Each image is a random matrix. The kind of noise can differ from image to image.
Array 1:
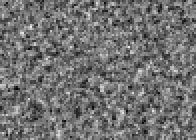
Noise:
blotchy
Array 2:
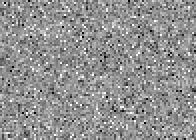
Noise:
heavy tails
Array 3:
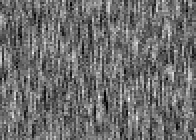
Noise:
streaked along the columns
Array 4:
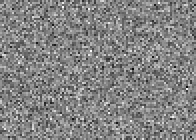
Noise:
independent entries
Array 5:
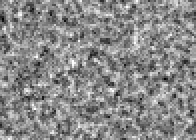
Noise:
blotchy
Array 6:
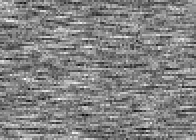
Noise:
streaked along the rows
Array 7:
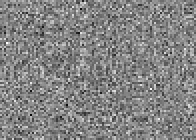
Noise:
low rank plus noise
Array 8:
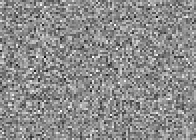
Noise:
low rank plus noise
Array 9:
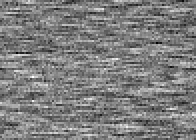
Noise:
streaked along the rows
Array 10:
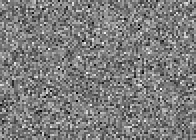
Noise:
independent entries
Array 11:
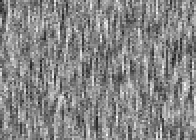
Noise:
streaked along the columns
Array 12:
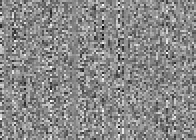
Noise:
columns of uneven size
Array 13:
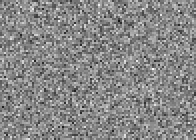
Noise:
independent entries
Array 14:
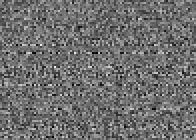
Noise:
rows of uneven size
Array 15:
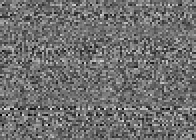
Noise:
rows of uneven size
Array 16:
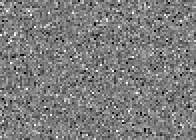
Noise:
heavy tails
